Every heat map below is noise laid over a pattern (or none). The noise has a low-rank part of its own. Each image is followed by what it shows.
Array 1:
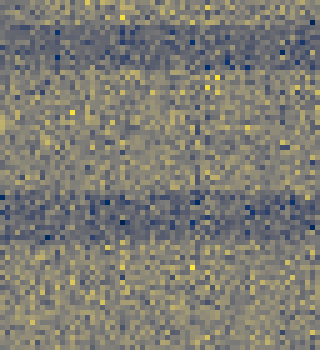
bands of rows
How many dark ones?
2
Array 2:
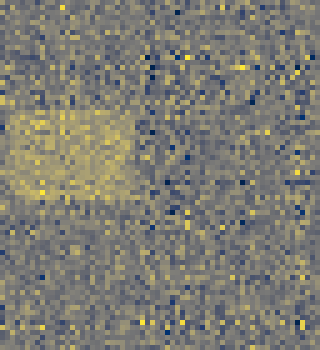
one block
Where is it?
middle left
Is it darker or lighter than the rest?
lighter
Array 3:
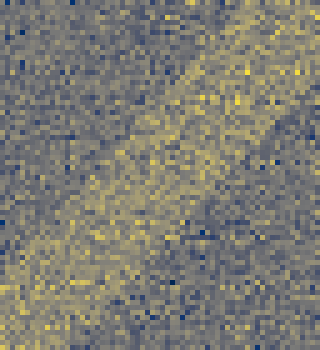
a diagonal band
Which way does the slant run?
bottom left to top right
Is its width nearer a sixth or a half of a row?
a half
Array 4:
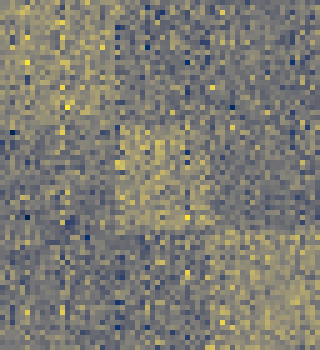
blocks along the diagonal
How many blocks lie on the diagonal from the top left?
3
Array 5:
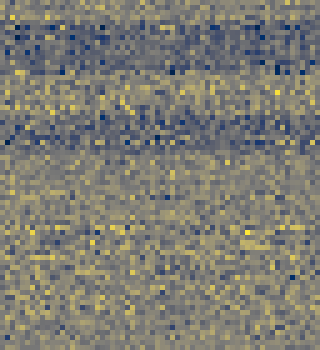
bands of rows
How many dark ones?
2
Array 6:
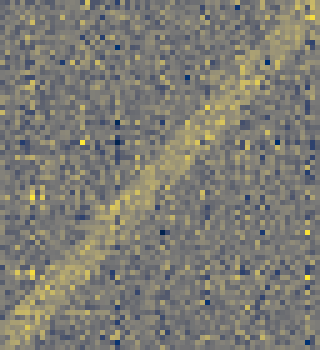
a diagonal band
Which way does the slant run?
bottom left to top right
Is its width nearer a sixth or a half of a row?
a sixth
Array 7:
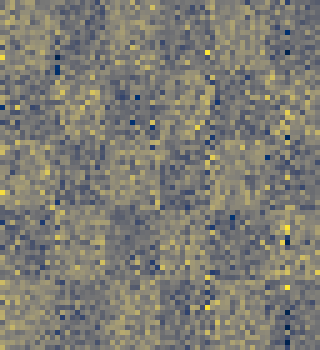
a checkerboard
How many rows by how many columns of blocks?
5 by 6
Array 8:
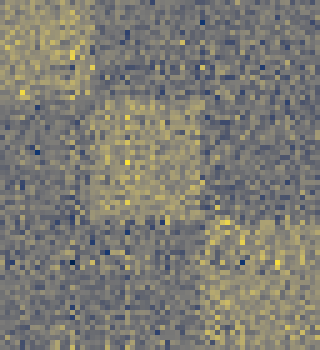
blocks along the diagonal
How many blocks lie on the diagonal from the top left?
3
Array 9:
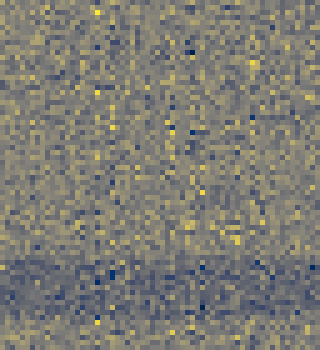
one band of rows
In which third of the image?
bottom
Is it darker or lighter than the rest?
darker
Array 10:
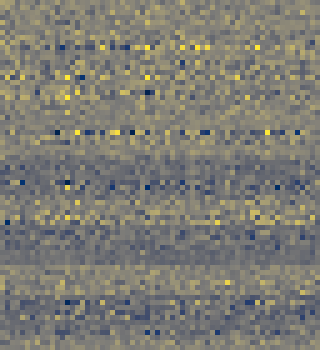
bands of rows
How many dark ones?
3
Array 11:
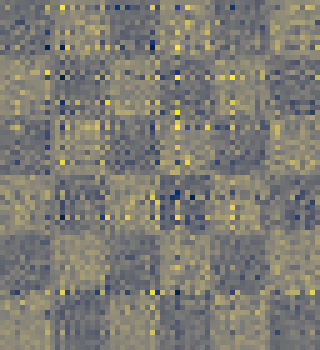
a checkerboard
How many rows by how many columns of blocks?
6 by 6
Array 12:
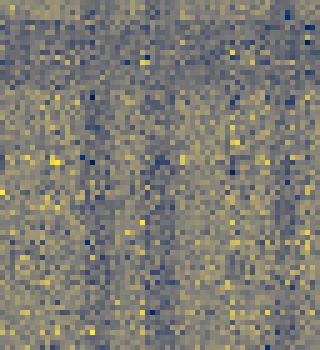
bands of rows crossing bands of columns
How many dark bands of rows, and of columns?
1 and 3
